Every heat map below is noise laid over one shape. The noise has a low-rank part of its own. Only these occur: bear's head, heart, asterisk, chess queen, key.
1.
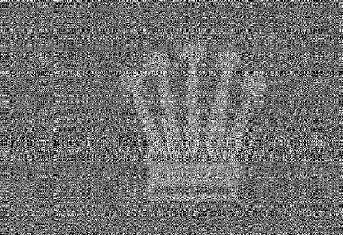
chess queen
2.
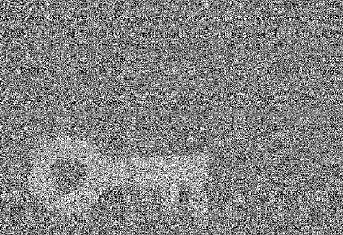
key
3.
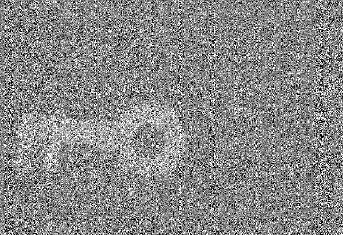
key
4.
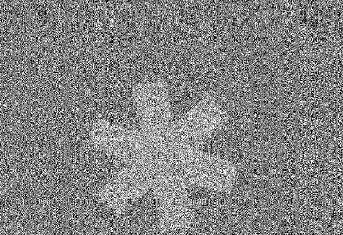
asterisk
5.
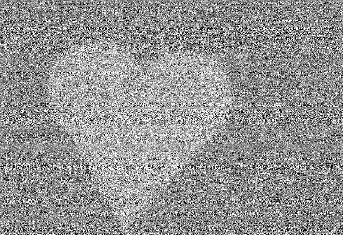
heart
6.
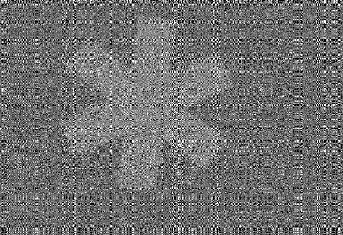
asterisk
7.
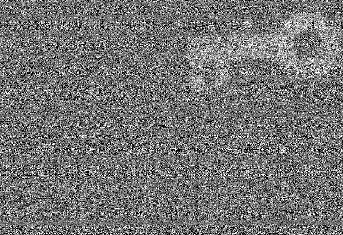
key
